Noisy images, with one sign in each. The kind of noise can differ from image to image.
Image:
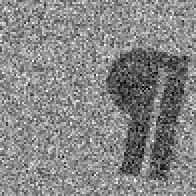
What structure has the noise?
independent entries
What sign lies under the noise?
pilcrow
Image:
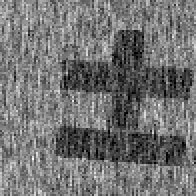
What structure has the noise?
streaked along the columns
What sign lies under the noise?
plus-minus sign
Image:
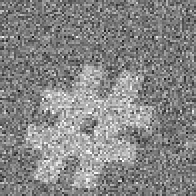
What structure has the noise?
low rank plus noise
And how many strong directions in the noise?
three or four
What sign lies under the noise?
hash sign
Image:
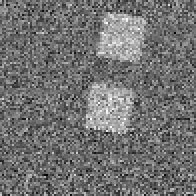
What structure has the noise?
rows of uneven size
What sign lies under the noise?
colon
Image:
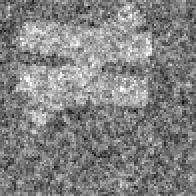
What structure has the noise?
blotchy
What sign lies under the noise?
not-equal sign
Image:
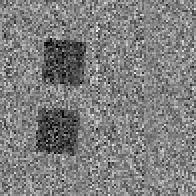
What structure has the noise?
columns of uneven size
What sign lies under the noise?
colon
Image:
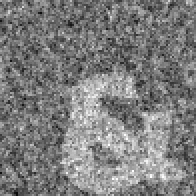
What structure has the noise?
blotchy
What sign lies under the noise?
ampersand
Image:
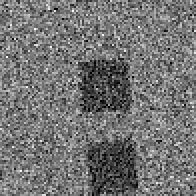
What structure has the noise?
independent entries
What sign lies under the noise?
colon
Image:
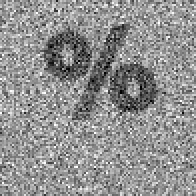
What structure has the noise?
low rank plus noise
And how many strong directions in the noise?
two
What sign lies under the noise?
percent sign
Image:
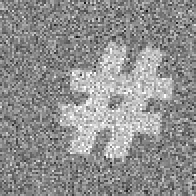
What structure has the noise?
low rank plus noise
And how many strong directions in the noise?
three or four
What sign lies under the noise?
hash sign
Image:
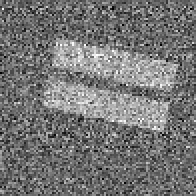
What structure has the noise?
rows of uneven size
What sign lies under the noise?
equals sign
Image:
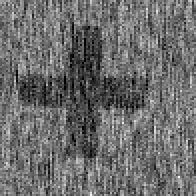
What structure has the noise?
streaked along the columns
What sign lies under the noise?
plus sign
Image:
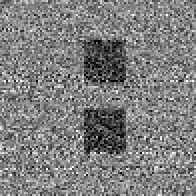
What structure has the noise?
rows of uneven size
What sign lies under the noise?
colon
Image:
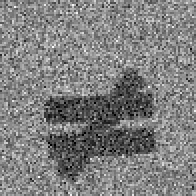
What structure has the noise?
independent entries
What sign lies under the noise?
not-equal sign
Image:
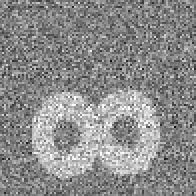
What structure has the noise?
rows of uneven size
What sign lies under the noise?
infinity sign
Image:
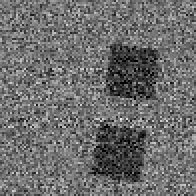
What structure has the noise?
rows of uneven size
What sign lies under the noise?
colon
